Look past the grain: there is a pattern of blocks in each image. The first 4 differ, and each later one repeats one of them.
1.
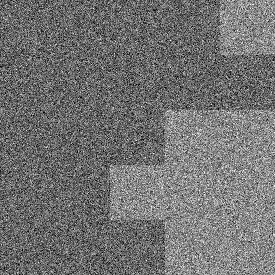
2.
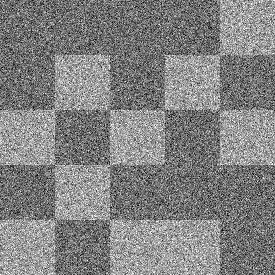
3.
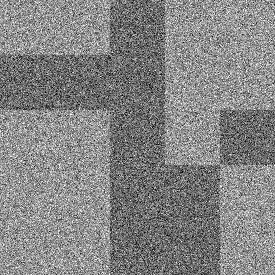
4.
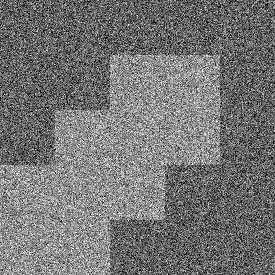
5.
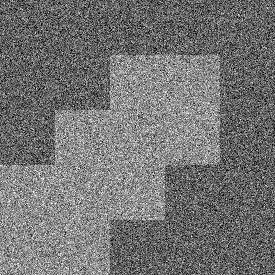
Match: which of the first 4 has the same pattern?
4
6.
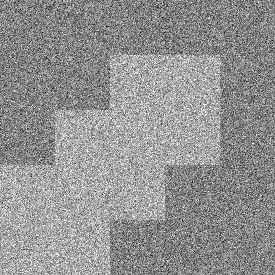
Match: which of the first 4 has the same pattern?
4
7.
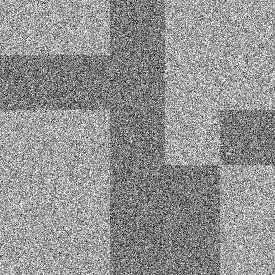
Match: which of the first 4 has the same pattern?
3
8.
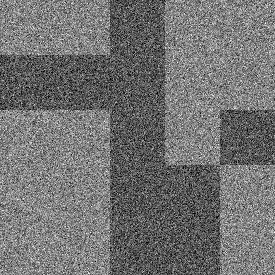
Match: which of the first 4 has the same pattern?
3
